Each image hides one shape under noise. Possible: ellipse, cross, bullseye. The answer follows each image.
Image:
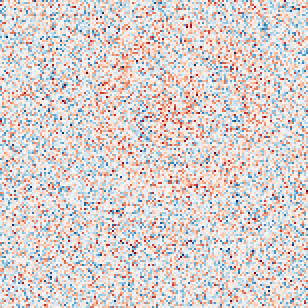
bullseye
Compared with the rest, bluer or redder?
redder
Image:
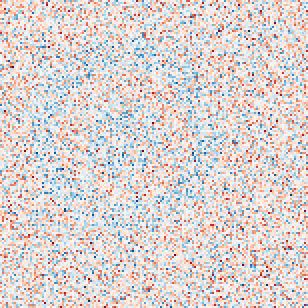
bullseye
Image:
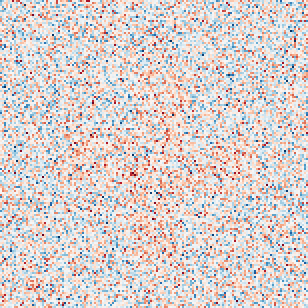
cross
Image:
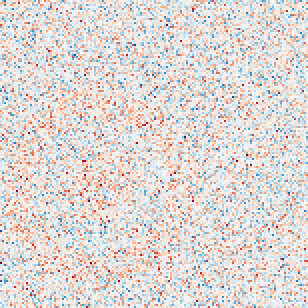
bullseye
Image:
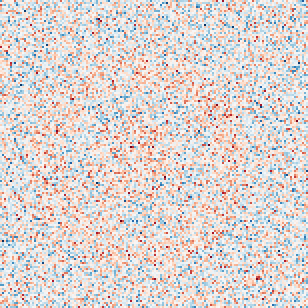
bullseye
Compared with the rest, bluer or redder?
redder
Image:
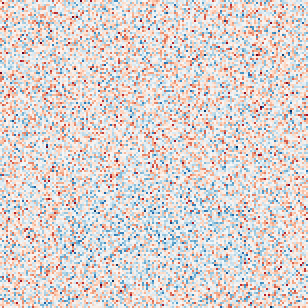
ellipse
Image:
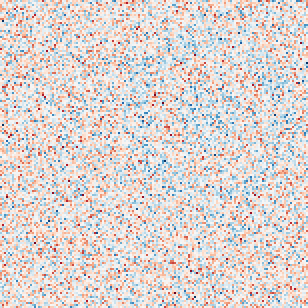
bullseye
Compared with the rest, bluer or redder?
bluer
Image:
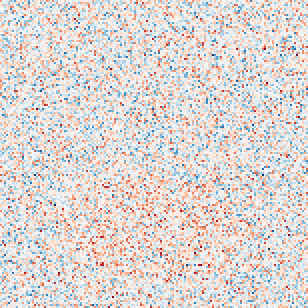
ellipse
